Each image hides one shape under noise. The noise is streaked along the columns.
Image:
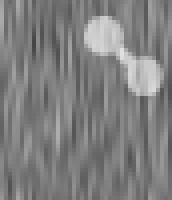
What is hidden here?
light dumbbell
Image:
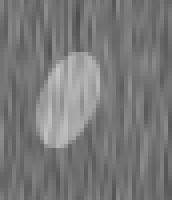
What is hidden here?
light ellipse
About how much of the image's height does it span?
half
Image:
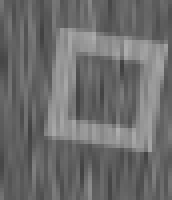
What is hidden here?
light square frame
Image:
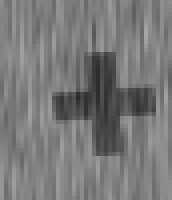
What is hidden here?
dark cross
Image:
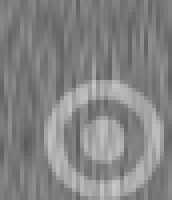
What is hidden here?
light bullseye
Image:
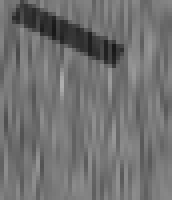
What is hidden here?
dark bar
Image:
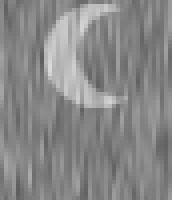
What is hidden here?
light crescent
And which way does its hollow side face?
right
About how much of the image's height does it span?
half
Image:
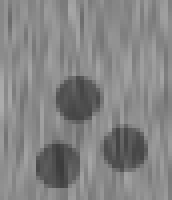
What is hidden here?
dark three dots
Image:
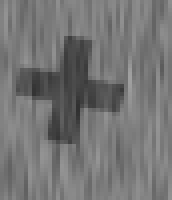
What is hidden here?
dark cross
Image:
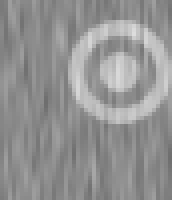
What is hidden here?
light bullseye
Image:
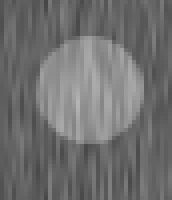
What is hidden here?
light disc
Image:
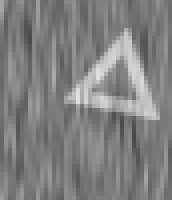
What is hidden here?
light triangle frame
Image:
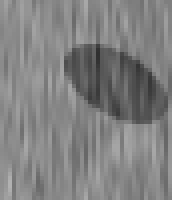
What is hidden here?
dark ellipse
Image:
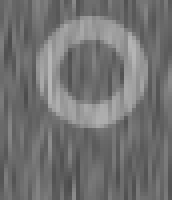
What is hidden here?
light ring
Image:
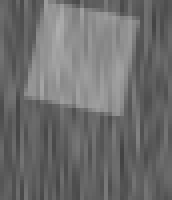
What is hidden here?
light square
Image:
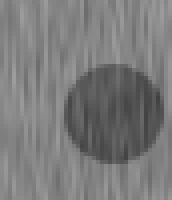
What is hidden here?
dark disc
